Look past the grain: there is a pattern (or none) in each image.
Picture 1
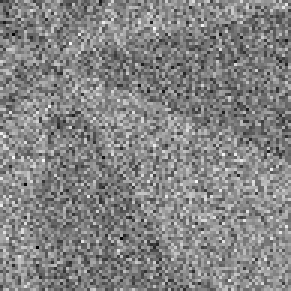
spokes from one point
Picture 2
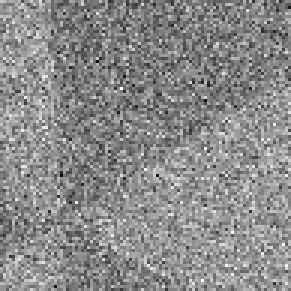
spokes from one point
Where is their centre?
bottom left
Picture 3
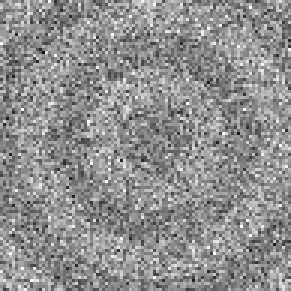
rings round one point
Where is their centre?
centre
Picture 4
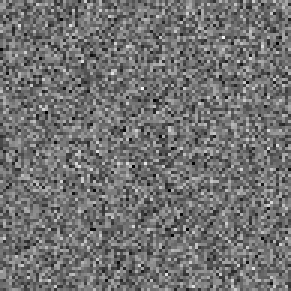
only noise
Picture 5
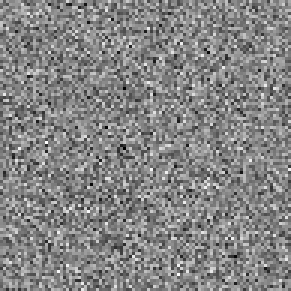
only noise
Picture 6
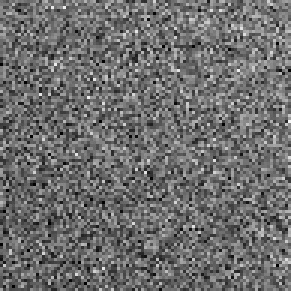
a smooth slope
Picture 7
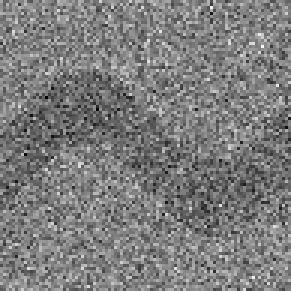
a wavy band
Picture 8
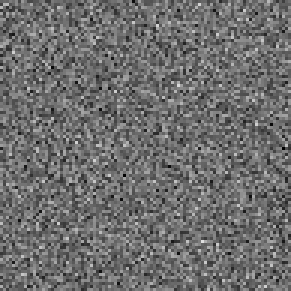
only noise
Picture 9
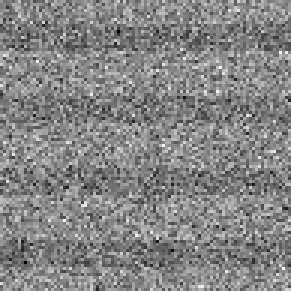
horizontal stripes
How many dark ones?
4
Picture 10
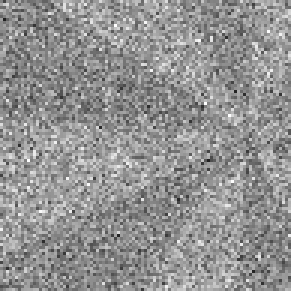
spokes from one point
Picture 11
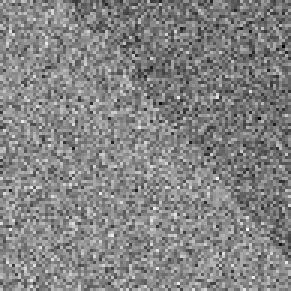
a sharp edge
